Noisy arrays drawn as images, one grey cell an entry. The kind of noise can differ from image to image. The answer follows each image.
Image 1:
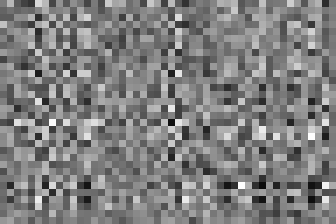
low rank plus noise
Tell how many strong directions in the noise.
two
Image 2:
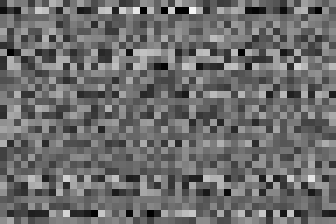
rows of uneven size
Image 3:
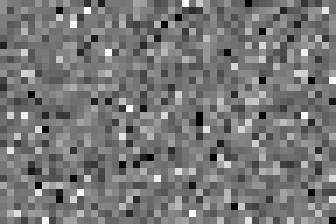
heavy tails
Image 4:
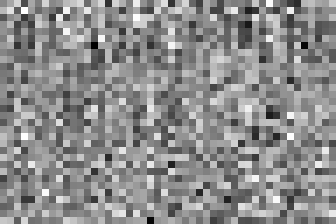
low rank plus noise
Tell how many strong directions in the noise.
three or four
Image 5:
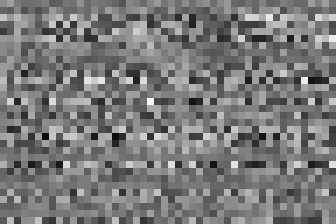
rows of uneven size
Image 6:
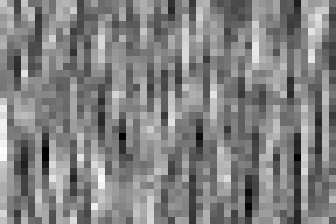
streaked along the columns
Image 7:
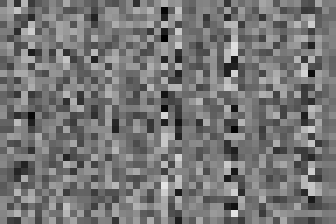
columns of uneven size
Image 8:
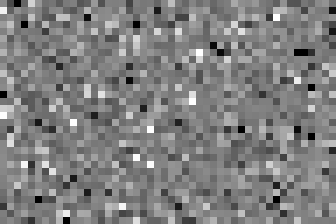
heavy tails
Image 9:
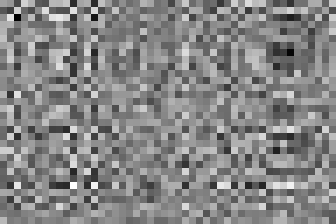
low rank plus noise
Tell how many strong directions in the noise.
one
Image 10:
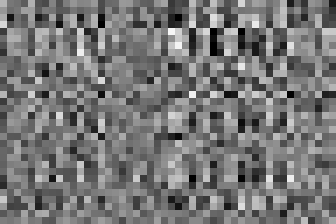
low rank plus noise
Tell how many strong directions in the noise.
one
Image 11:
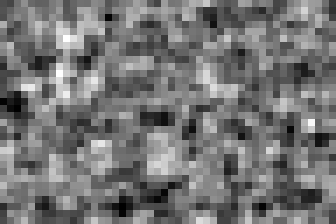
blotchy
